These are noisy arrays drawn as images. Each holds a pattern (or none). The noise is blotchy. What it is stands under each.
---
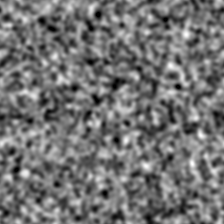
only noise
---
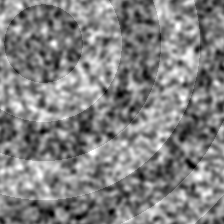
rings round one point
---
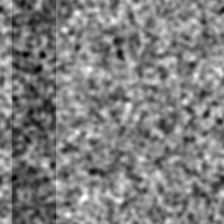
one vertical stripe
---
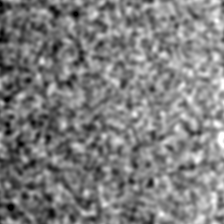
a smooth slope
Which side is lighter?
right
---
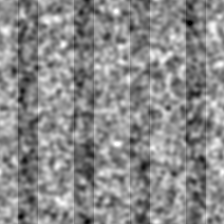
vertical stripes
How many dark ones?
4
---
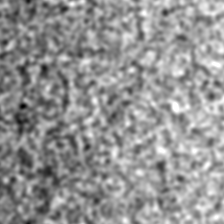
a smooth slope
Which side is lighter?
right
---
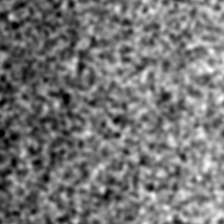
a smooth slope
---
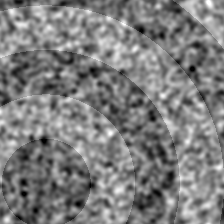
rings round one point
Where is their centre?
bottom left
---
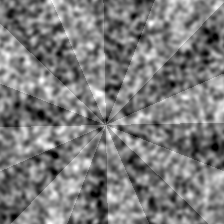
spokes from one point
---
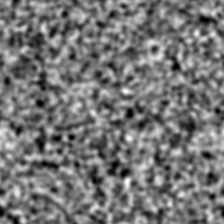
only noise
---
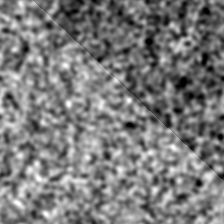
a sharp edge
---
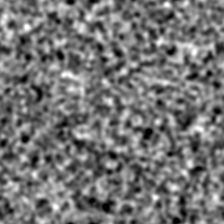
only noise
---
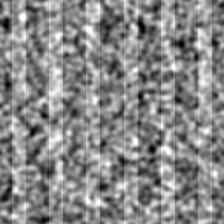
vertical stripes
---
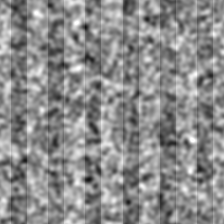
vertical stripes
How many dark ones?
6
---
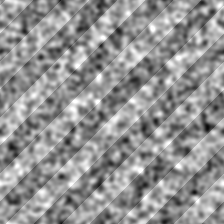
diagonal stripes
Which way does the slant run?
bottom left to top right
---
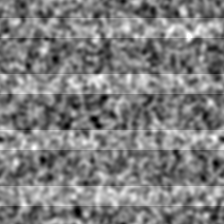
horizontal stripes
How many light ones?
4
